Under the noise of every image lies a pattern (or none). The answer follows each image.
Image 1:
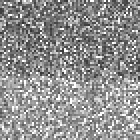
a sharp edge
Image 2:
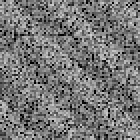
diagonal stripes
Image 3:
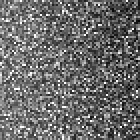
a smooth slope
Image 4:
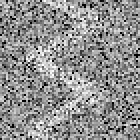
a wavy band
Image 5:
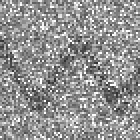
a wavy band
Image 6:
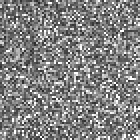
only noise
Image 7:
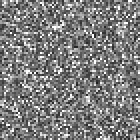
only noise
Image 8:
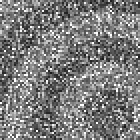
rings round one point
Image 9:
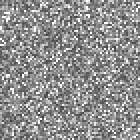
only noise
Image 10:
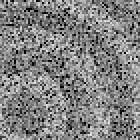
rings round one point
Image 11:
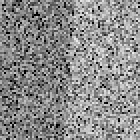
a sharp edge
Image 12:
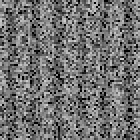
vertical stripes
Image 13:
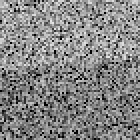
a sharp edge
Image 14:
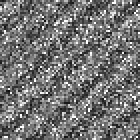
diagonal stripes
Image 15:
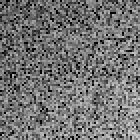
a smooth slope
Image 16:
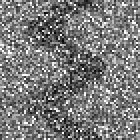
a wavy band
